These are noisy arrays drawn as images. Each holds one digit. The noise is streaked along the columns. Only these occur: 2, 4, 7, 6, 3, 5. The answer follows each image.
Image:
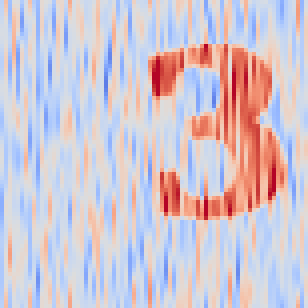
red 3
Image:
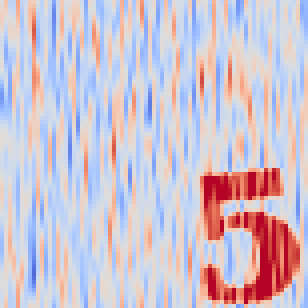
red 5, bottom right
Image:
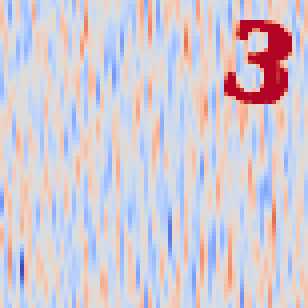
red 3, top right
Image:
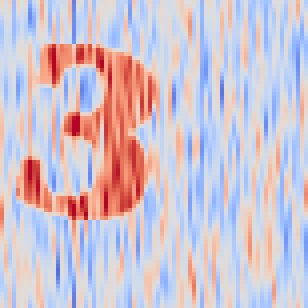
red 3
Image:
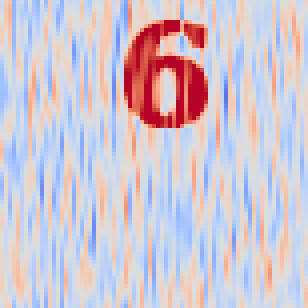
red 6, top middle
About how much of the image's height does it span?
a third
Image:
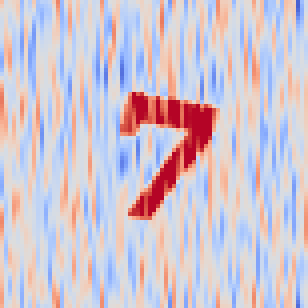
red 7, centre
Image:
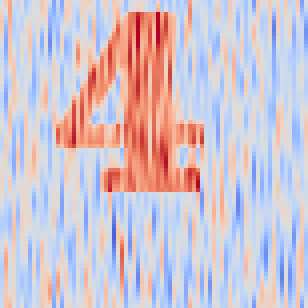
red 4
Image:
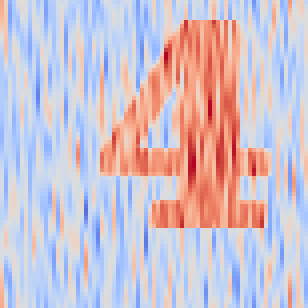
red 4
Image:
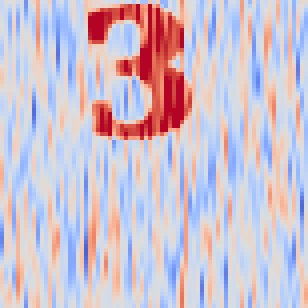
red 3, top middle
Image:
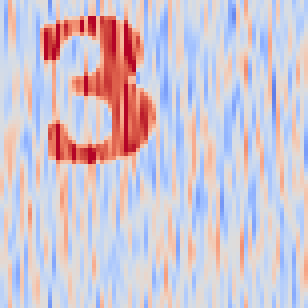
red 3
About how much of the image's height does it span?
half
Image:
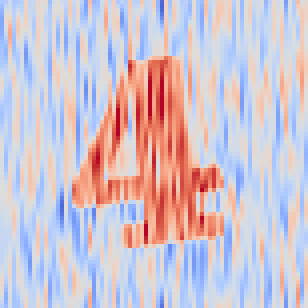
red 4
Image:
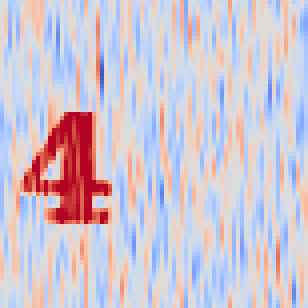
red 4, middle left
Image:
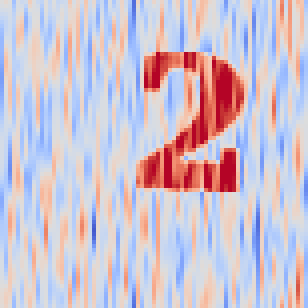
red 2
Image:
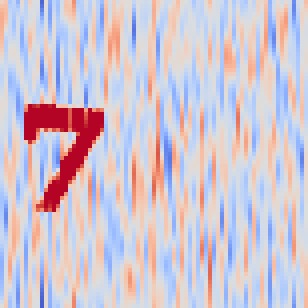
red 7, middle left
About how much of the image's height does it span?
a third
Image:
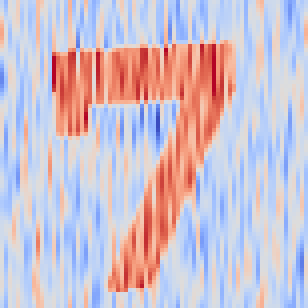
red 7
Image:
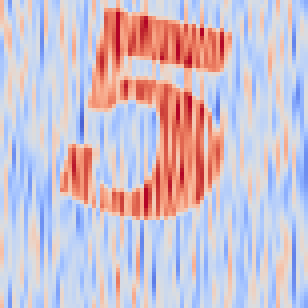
red 5
